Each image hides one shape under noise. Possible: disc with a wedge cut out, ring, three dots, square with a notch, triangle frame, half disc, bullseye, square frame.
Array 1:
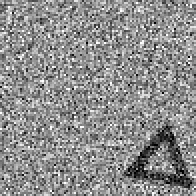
dark triangle frame, bottom right
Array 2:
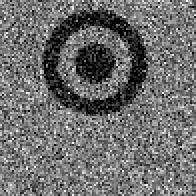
dark bullseye
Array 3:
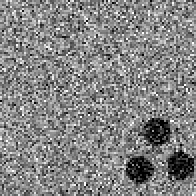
dark three dots, bottom right
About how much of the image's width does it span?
a third
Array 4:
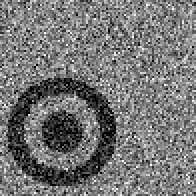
dark bullseye
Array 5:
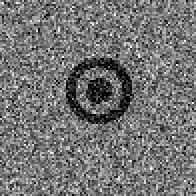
dark bullseye, centre
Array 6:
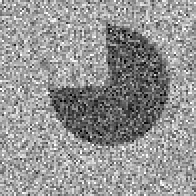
dark disc with a wedge cut out
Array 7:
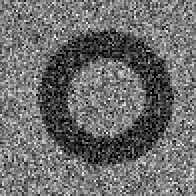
dark ring
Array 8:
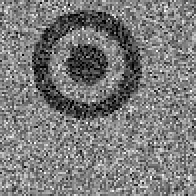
dark bullseye
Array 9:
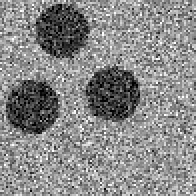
dark three dots
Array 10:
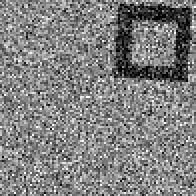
dark square frame, top right
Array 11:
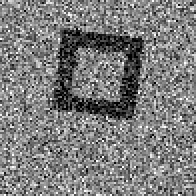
dark square frame
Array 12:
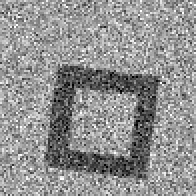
dark square frame
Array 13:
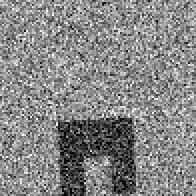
dark square with a notch, bottom middle
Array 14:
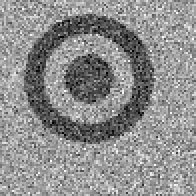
dark bullseye
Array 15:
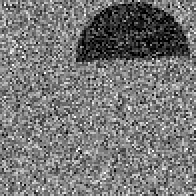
dark half disc
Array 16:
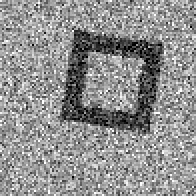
dark square frame
